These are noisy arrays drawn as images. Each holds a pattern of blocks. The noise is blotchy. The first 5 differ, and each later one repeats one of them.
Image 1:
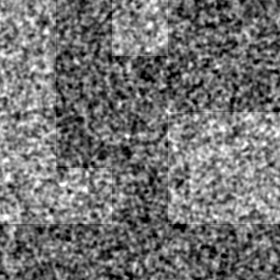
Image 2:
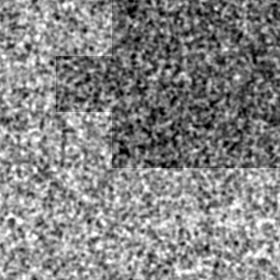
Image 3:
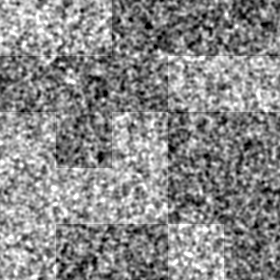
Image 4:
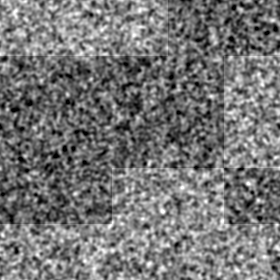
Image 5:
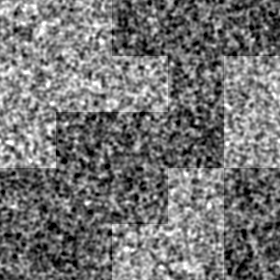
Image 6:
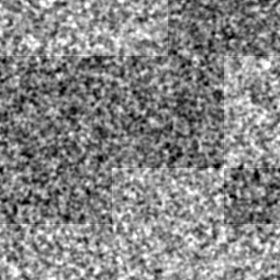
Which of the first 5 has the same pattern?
4
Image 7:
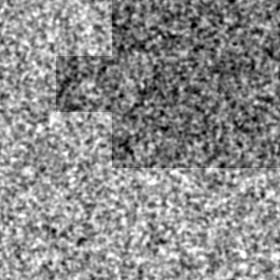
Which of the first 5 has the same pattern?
2
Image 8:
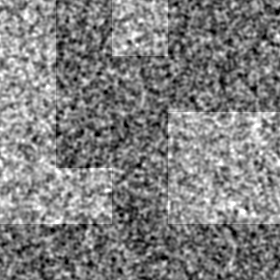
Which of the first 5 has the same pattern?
1
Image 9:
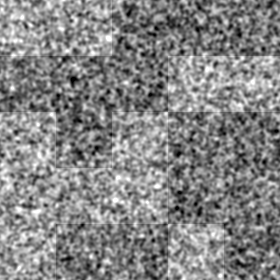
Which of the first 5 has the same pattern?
3
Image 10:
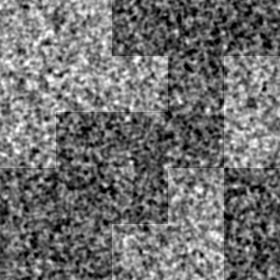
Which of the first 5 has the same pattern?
5
